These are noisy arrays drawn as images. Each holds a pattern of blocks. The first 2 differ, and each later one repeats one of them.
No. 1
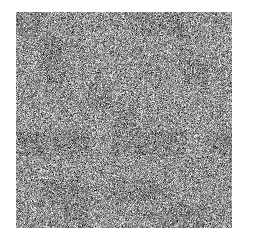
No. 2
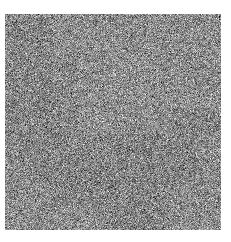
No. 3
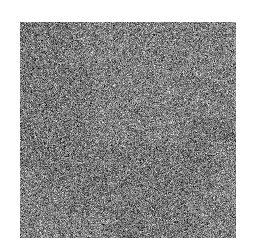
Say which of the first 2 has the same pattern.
2
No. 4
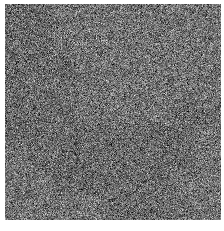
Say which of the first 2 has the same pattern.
2
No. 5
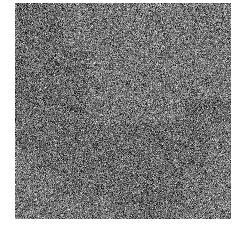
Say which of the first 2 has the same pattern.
2
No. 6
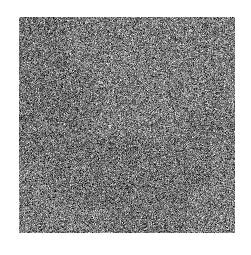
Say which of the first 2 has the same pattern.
2
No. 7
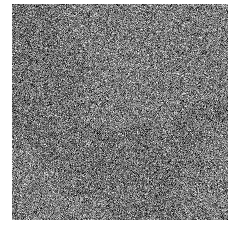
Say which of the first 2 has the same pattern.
2
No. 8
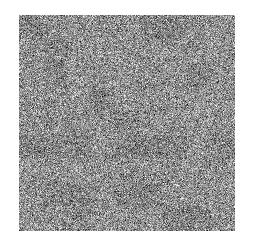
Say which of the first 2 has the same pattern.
1
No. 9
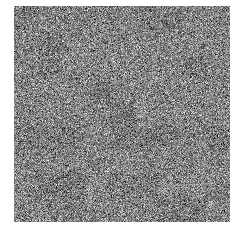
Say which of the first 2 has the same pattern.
1
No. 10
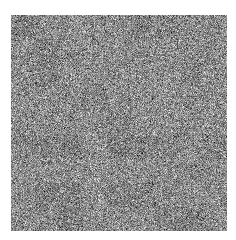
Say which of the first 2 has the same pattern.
1
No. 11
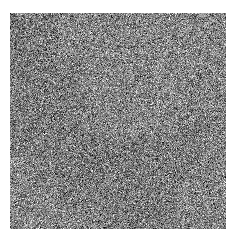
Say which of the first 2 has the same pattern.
2
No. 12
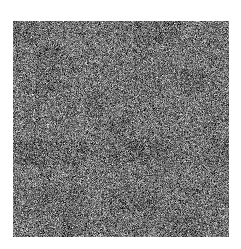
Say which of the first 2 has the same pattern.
1
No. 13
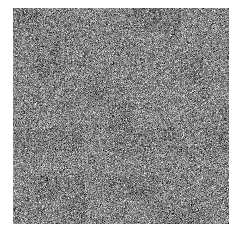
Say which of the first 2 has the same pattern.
1
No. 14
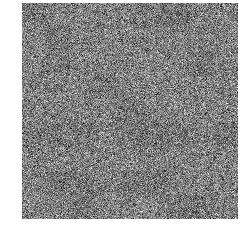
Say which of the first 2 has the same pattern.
1
